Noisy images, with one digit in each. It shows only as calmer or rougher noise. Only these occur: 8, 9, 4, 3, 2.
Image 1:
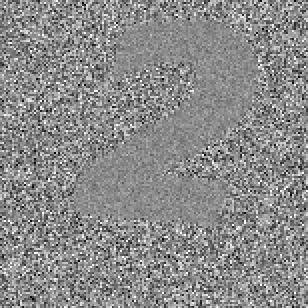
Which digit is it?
2
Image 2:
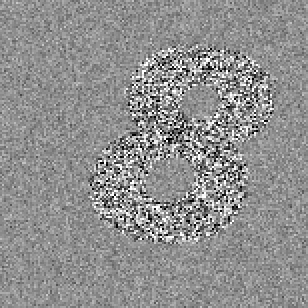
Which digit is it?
8
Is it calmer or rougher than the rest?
rougher
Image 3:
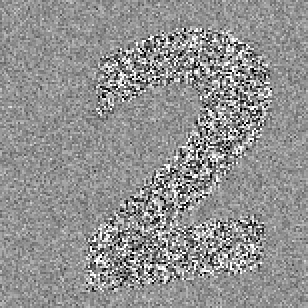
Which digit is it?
2
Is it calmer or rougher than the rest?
rougher
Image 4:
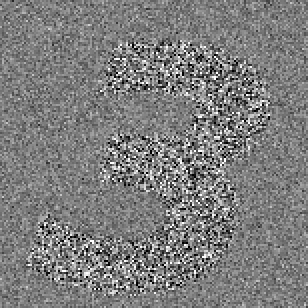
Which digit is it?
3
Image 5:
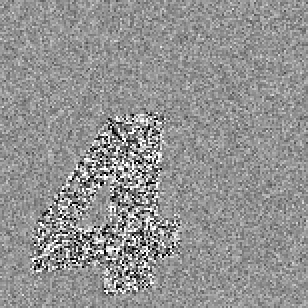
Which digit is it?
4
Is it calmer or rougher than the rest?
rougher
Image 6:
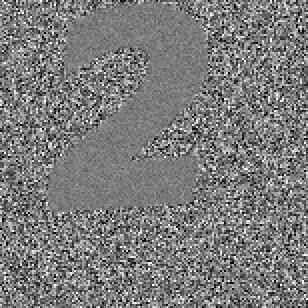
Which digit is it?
2
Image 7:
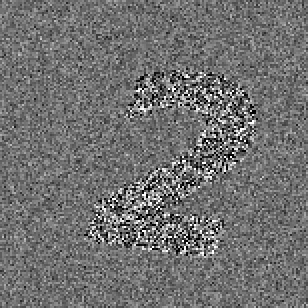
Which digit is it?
2
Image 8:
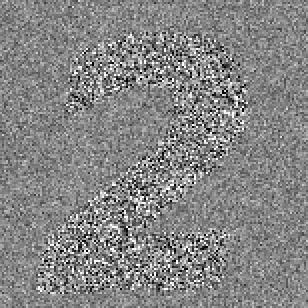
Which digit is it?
2
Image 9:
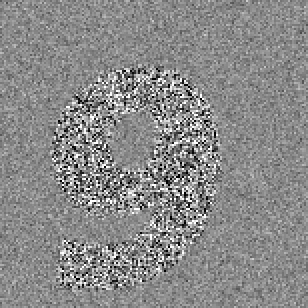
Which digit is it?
9
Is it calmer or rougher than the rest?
rougher
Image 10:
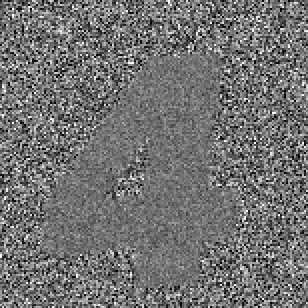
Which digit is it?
4
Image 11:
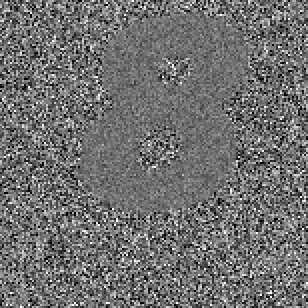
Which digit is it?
8
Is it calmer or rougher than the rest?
calmer
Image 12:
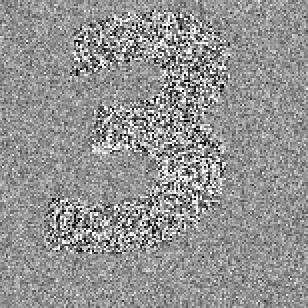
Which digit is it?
3
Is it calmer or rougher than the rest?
rougher
